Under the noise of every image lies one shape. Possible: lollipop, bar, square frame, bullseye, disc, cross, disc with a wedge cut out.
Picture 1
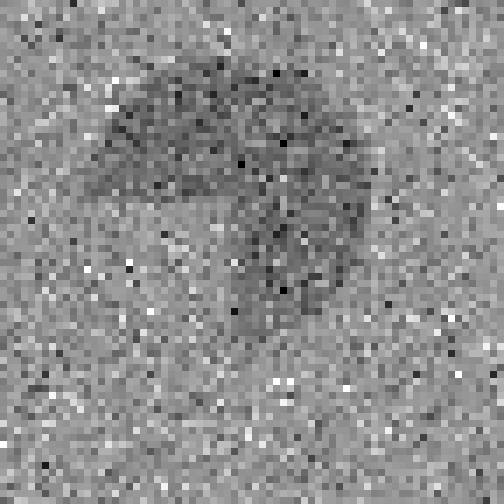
disc with a wedge cut out
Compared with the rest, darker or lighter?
darker
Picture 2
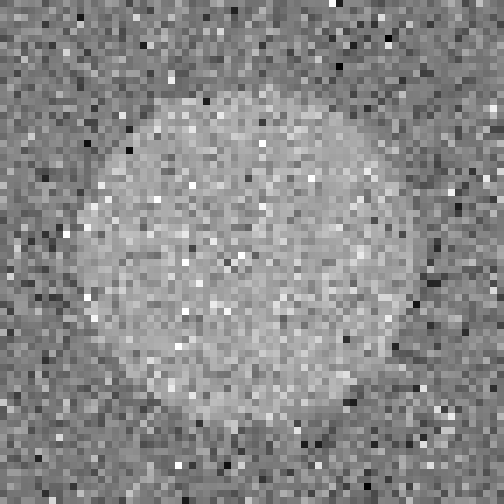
disc
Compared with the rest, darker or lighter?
lighter
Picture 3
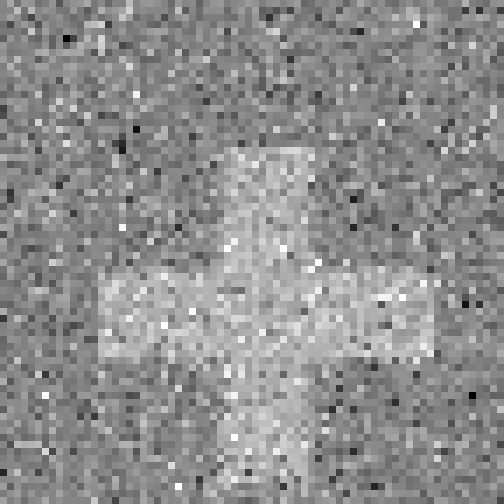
cross
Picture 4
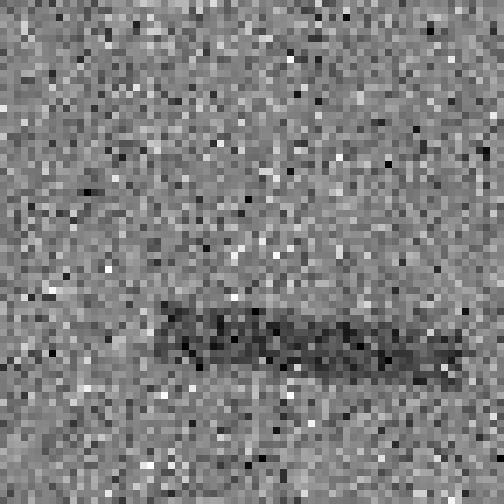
bar
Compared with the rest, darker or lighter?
darker
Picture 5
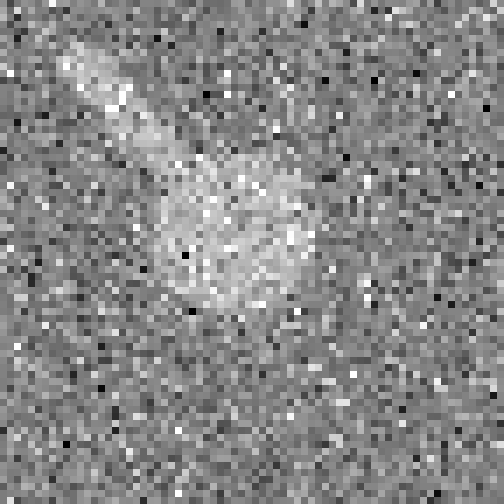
lollipop
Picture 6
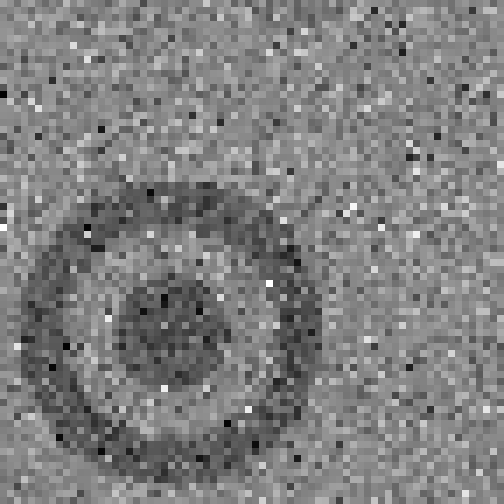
bullseye
